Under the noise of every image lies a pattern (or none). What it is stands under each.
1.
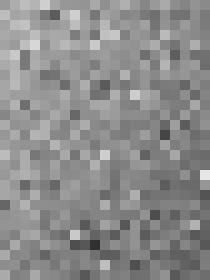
a smooth slope
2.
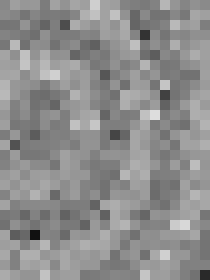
rings round one point
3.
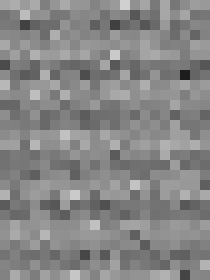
horizontal stripes
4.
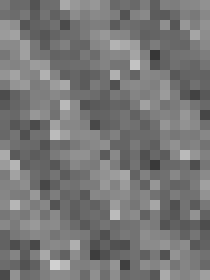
diagonal stripes
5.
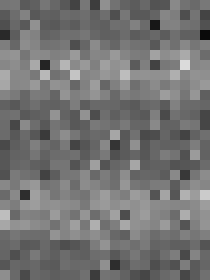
horizontal stripes
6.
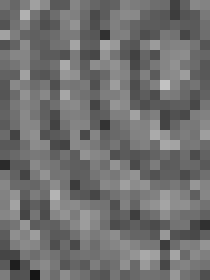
rings round one point
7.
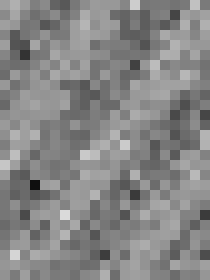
diagonal stripes
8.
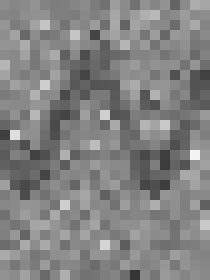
a wavy band
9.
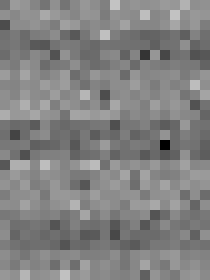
horizontal stripes
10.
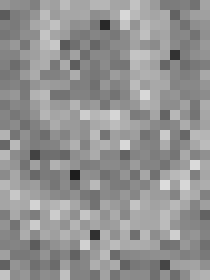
rings round one point
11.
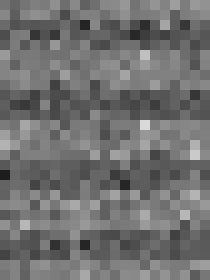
horizontal stripes
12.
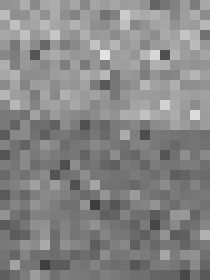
a sharp edge
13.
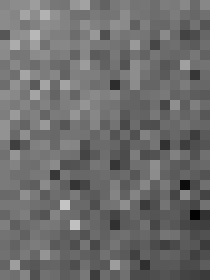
a smooth slope
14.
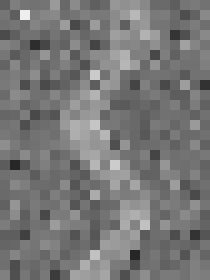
a wavy band
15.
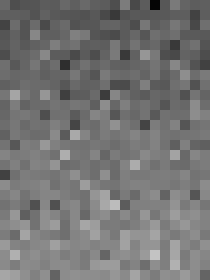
a smooth slope
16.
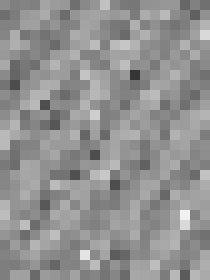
diagonal stripes
